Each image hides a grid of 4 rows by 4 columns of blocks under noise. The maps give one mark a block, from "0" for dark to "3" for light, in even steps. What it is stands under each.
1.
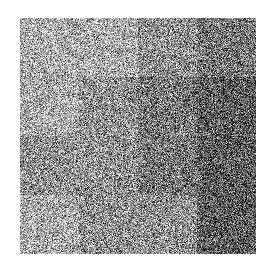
3 3 2 1
3 2 1 0
2 2 1 0
3 2 2 0
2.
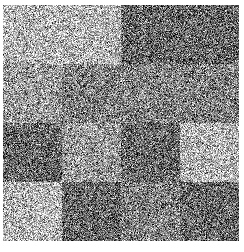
3 3 0 0
2 1 1 1
0 2 0 3
3 0 1 0
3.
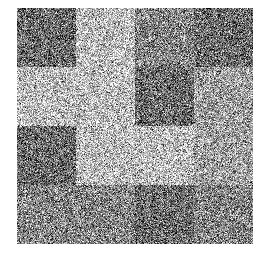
0 3 1 0
3 3 0 2
0 3 3 2
1 1 0 1
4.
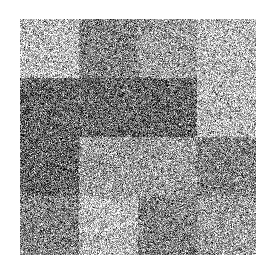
3 1 2 3
0 0 0 3
0 2 2 1
1 3 1 2
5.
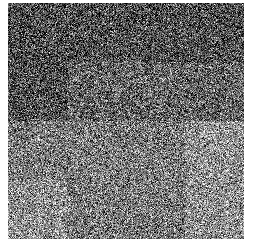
0 0 0 0
0 1 1 1
2 2 2 3
3 2 2 3
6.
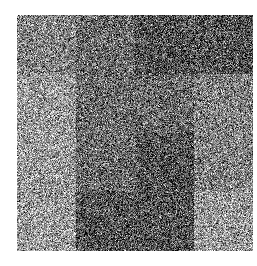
2 1 0 0
3 1 1 2
3 1 0 2
3 0 0 3
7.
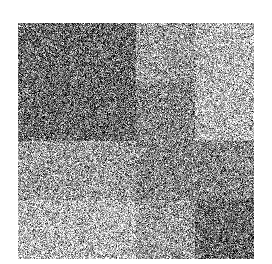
0 0 2 3
0 0 1 3
2 2 1 1
3 3 2 0
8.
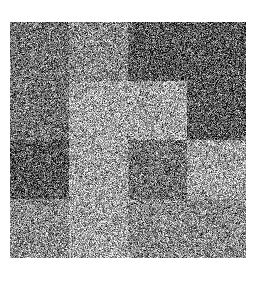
1 2 0 0
1 3 3 0
0 3 1 3
2 3 2 2
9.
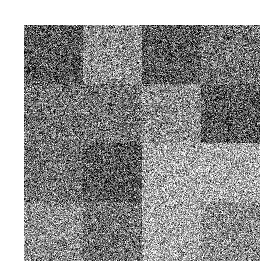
0 2 0 1
1 1 2 0
1 0 3 3
2 1 3 2
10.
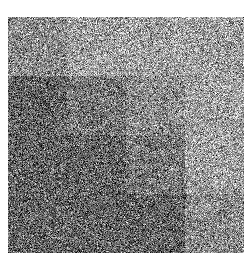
2 3 3 3
0 1 2 3
0 0 1 3
0 0 0 2
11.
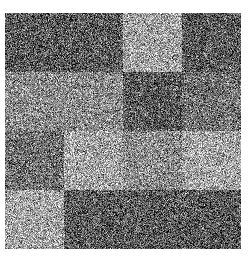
0 0 3 0
2 2 0 1
1 3 2 3
3 0 0 0
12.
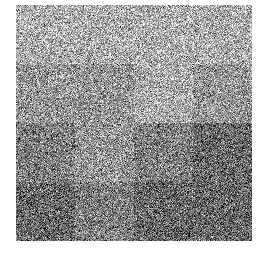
3 3 3 3
2 2 3 2
1 2 1 0
0 1 0 0
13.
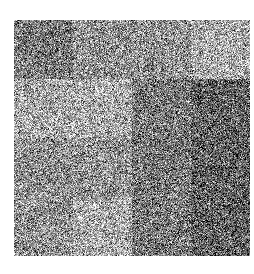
1 2 2 3
3 3 1 0
2 2 1 0
2 3 1 0
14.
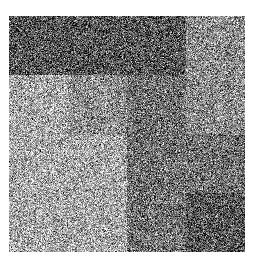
0 0 0 2
3 2 1 2
3 3 1 1
3 3 1 0
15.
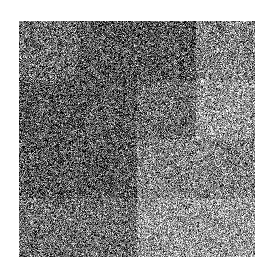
1 0 0 2
0 0 1 3
0 0 2 2
1 1 3 3
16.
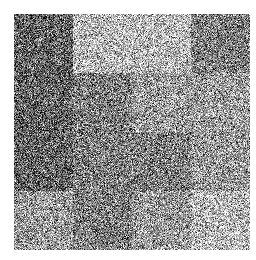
0 3 3 1
0 1 2 2
0 1 1 2
2 1 2 3
